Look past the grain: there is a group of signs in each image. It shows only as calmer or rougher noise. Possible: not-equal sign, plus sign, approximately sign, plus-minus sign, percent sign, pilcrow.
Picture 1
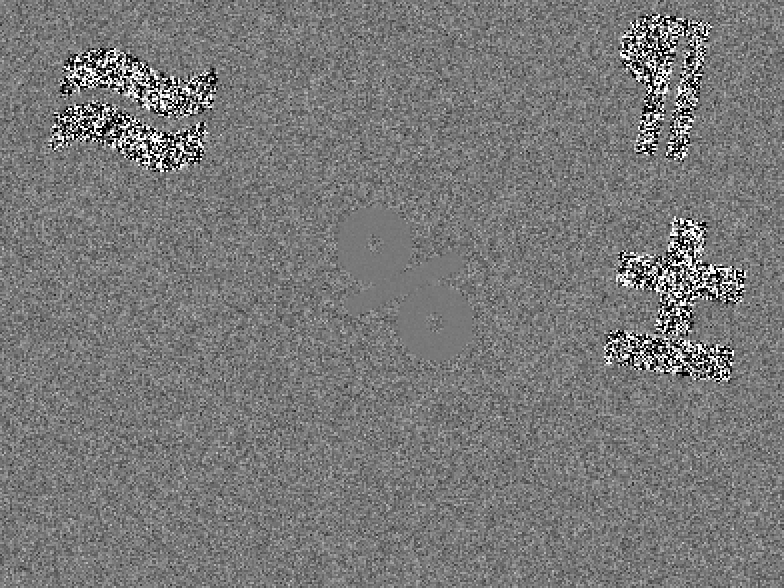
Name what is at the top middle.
nothing
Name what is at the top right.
pilcrow
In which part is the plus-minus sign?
middle right
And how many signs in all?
4
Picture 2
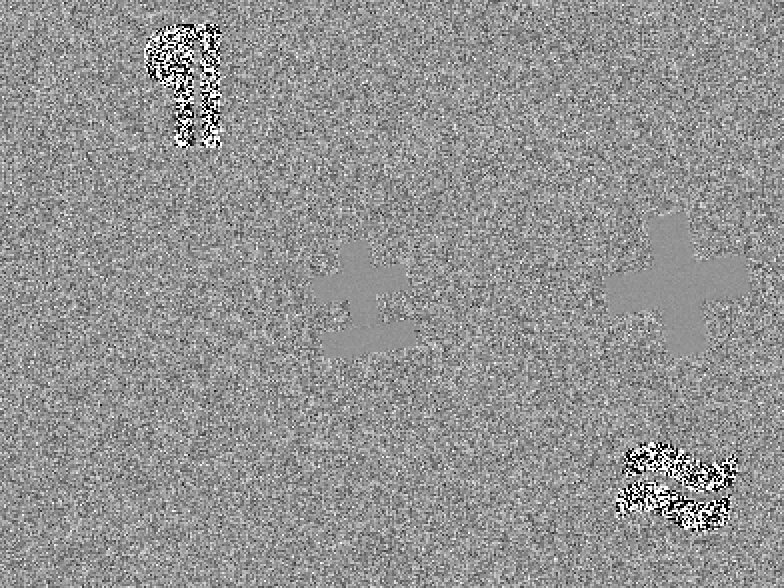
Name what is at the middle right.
plus sign
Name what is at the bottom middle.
nothing
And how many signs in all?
4
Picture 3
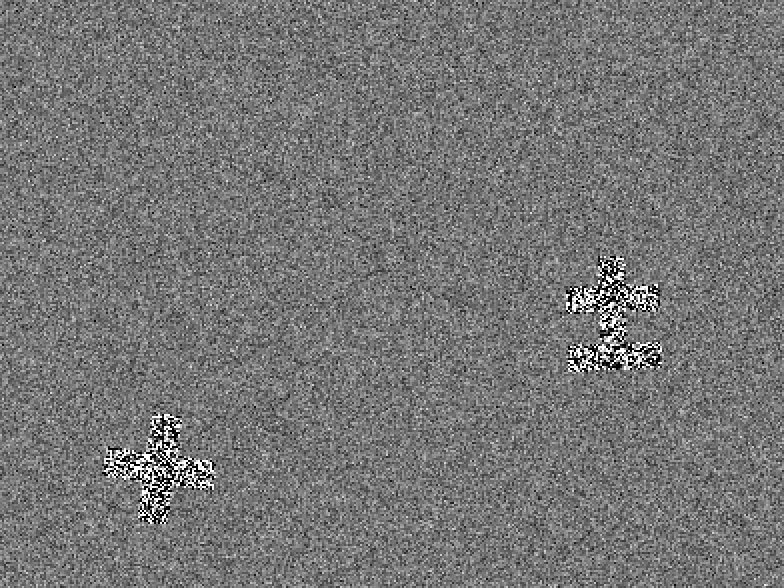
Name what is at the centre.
nothing
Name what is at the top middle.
nothing
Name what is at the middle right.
plus-minus sign
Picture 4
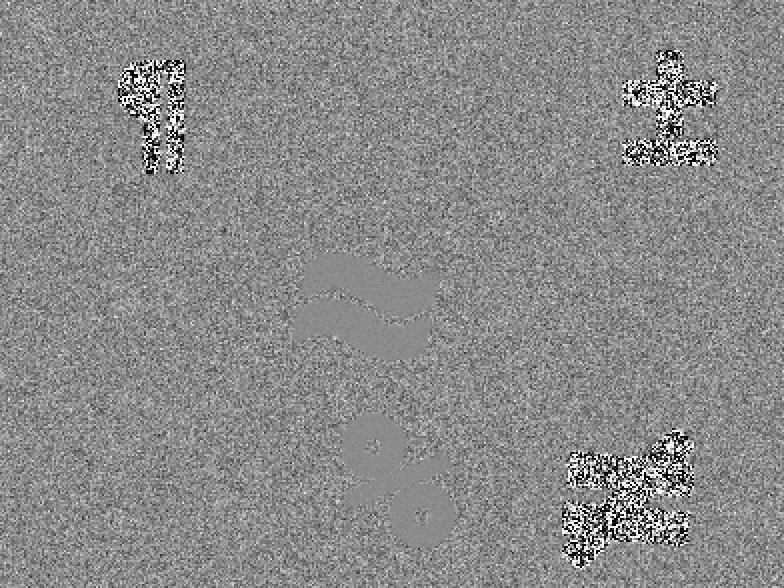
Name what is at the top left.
pilcrow
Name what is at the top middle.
nothing
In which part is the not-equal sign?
bottom right
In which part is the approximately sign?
centre
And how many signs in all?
5
